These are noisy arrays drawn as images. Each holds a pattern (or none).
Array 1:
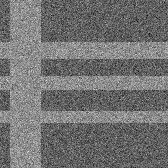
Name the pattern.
bands of rows crossing bands of columns
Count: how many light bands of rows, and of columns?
3 and 1
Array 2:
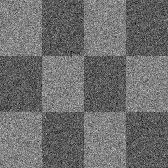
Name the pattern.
a checkerboard
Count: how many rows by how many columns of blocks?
3 by 4
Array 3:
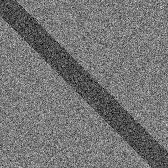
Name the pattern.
a diagonal band
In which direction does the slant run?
top left to bottom right
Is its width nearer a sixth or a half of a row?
a sixth
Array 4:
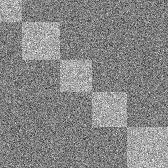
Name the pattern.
blocks along the diagonal
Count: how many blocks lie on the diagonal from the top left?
5
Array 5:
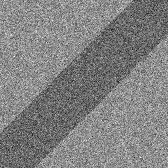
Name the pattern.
a diagonal band
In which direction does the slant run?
bottom left to top right
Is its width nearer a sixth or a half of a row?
a half
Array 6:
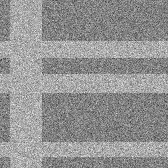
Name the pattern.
bands of rows crossing bands of columns
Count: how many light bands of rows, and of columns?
3 and 1
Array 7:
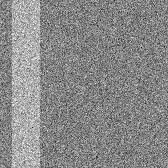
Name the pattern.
one band of columns
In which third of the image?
left
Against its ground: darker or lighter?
lighter
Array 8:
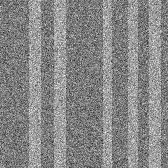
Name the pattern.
bands of columns
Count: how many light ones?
5
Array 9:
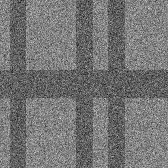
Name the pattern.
bands of rows crossing bands of columns
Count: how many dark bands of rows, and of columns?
1 and 3
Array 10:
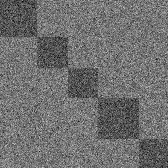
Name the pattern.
blocks along the diagonal
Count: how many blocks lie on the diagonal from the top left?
5
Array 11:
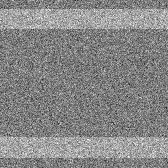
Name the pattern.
bands of rows
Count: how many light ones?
2
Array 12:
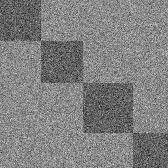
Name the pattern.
blocks along the diagonal
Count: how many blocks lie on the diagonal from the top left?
4
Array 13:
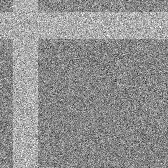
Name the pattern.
bands of rows crossing bands of columns
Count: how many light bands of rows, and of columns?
1 and 1
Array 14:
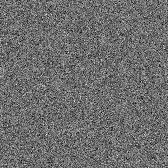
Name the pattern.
only noise
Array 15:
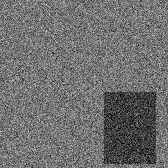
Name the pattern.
one block
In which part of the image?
bottom right
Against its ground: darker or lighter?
darker
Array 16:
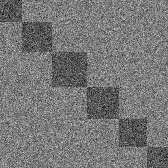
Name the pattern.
blocks along the diagonal
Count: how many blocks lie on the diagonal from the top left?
6
